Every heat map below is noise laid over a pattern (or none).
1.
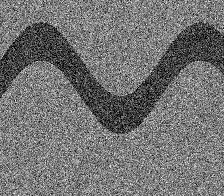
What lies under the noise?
a wavy band
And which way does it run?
left to right
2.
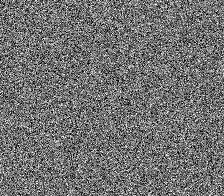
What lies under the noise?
only noise
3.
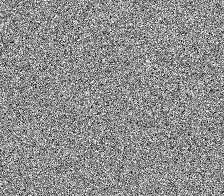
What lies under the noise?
only noise
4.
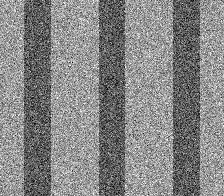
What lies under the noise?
vertical stripes
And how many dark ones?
3
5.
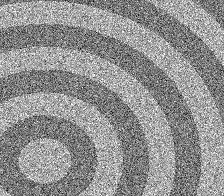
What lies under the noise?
rings round one point
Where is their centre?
bottom left
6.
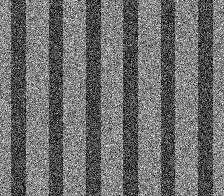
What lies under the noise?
vertical stripes
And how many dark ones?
6
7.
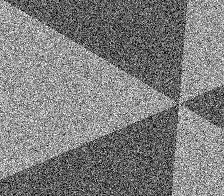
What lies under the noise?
spokes from one point
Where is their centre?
middle right
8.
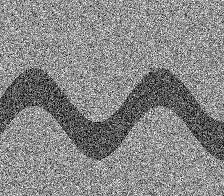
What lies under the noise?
a wavy band
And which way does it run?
left to right
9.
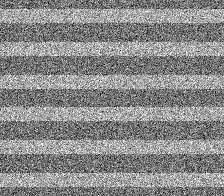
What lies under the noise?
horizontal stripes
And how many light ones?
6
